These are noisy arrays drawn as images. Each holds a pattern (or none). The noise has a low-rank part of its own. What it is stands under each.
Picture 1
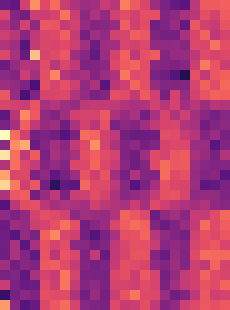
a checkerboard
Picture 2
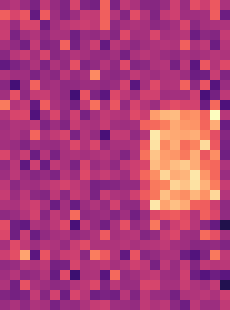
one block
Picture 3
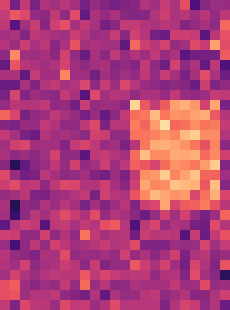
one block
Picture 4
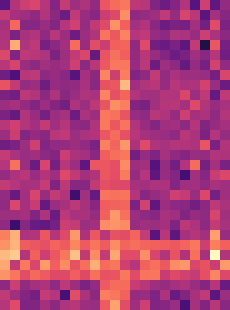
bands of rows crossing bands of columns
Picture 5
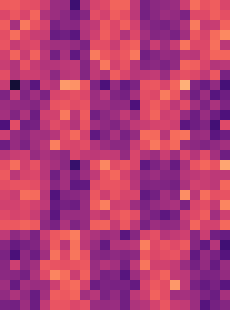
a checkerboard
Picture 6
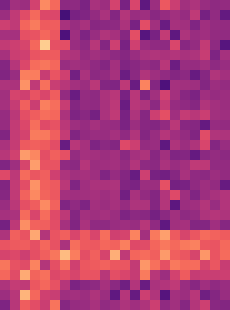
bands of rows crossing bands of columns
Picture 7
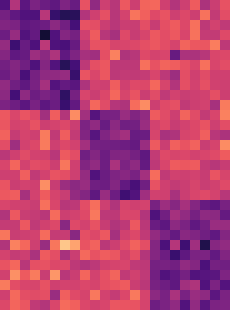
blocks along the diagonal
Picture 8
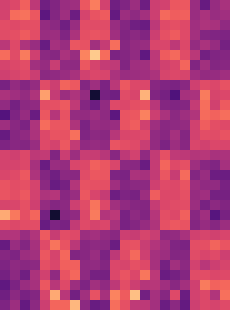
a checkerboard
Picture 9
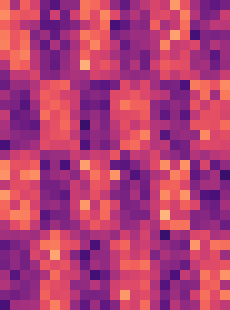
a checkerboard
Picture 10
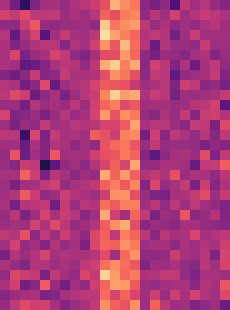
one band of columns
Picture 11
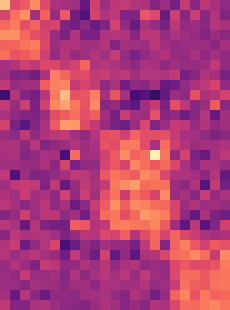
blocks along the diagonal
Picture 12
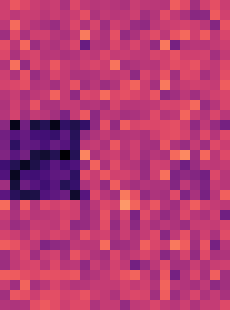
one block
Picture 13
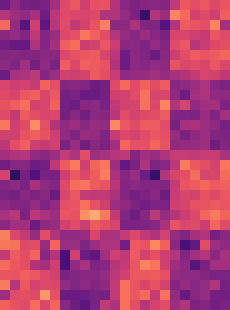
a checkerboard
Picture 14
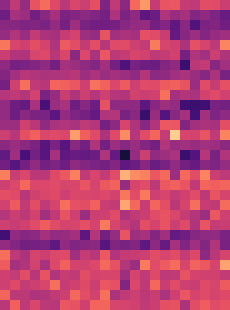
bands of rows
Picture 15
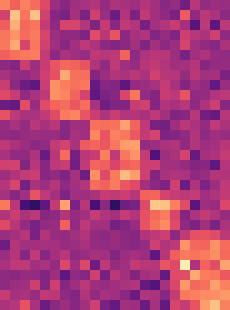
blocks along the diagonal
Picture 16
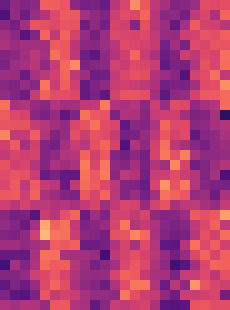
a checkerboard
